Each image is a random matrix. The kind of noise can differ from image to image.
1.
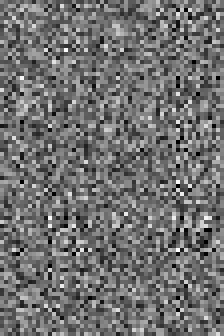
low rank plus noise
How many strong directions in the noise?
two
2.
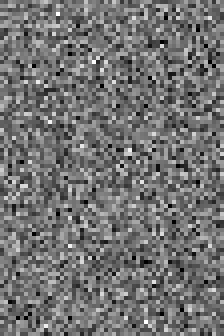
independent entries
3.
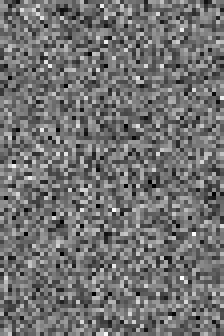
independent entries
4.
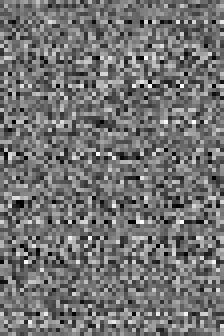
rows of uneven size
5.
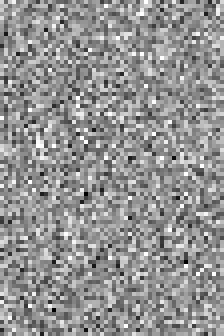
independent entries
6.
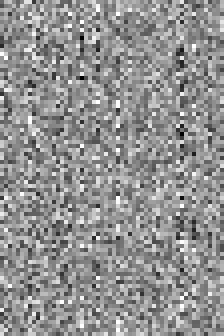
columns of uneven size
